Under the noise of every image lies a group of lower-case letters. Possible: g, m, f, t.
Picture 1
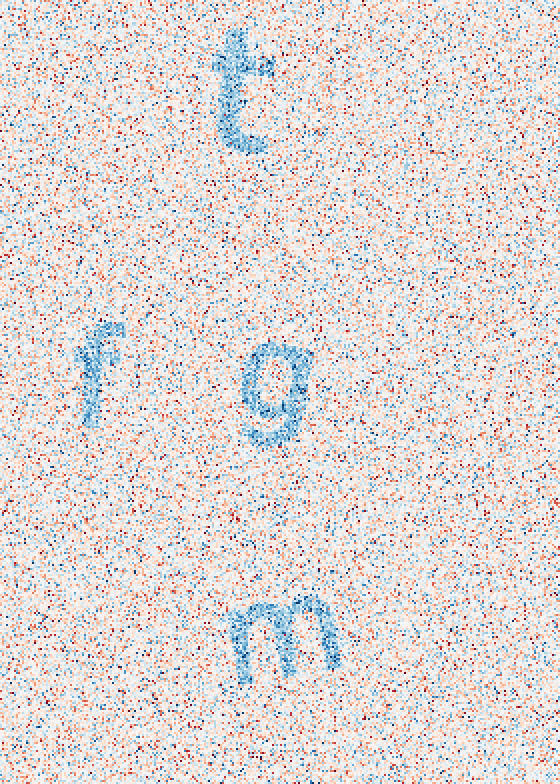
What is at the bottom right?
nothing
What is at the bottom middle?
m
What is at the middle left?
f
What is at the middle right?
nothing
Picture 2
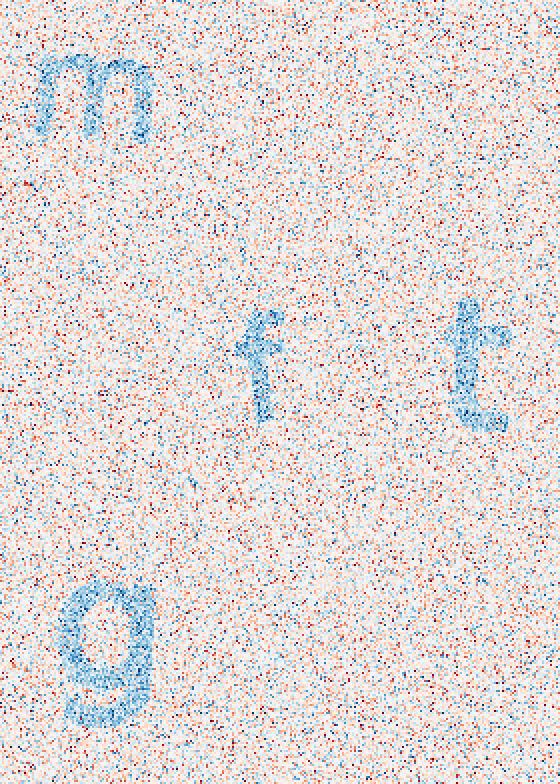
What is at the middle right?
t
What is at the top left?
m
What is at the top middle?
nothing
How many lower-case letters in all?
4
